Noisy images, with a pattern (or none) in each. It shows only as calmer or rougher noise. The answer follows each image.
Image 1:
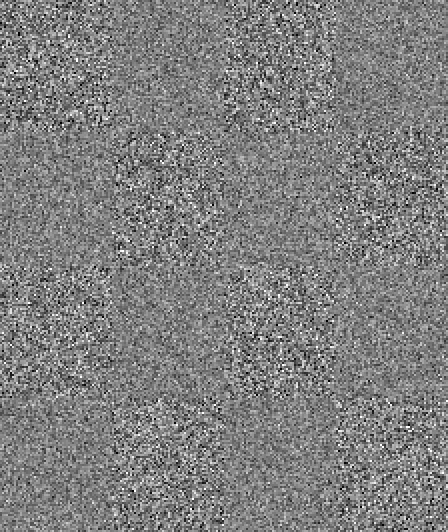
a checkerboard
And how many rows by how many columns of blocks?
4 by 4
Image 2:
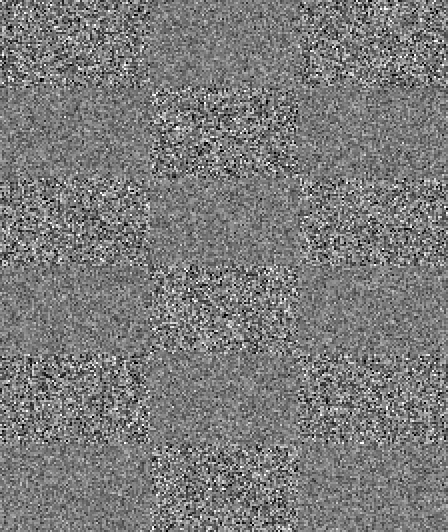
a checkerboard
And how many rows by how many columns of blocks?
6 by 3
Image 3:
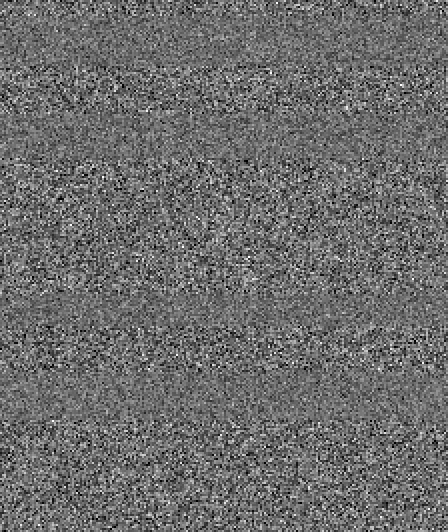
bands of rows
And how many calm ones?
4
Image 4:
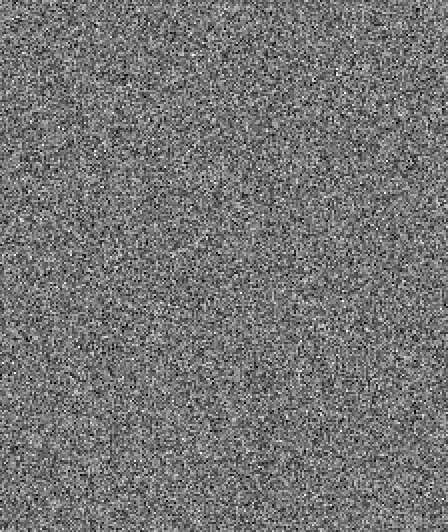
only noise
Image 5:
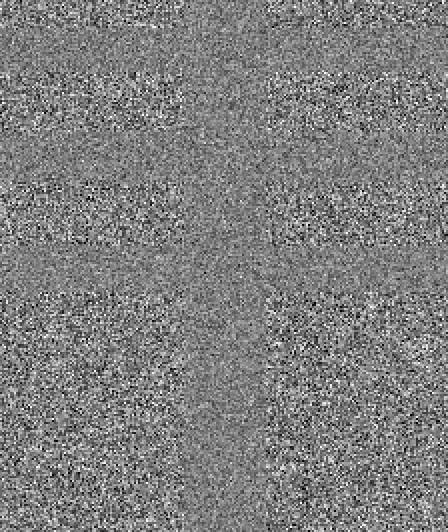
bands of rows crossing bands of columns
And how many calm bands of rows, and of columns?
3 and 1
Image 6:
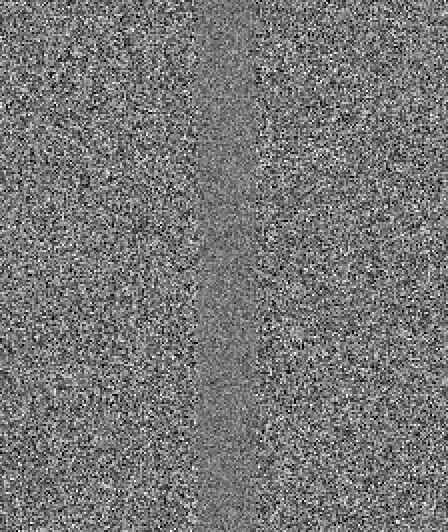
one band of columns
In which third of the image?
middle
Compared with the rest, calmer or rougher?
calmer
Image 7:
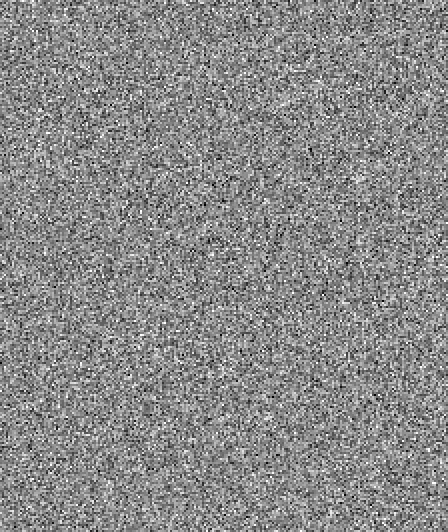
only noise
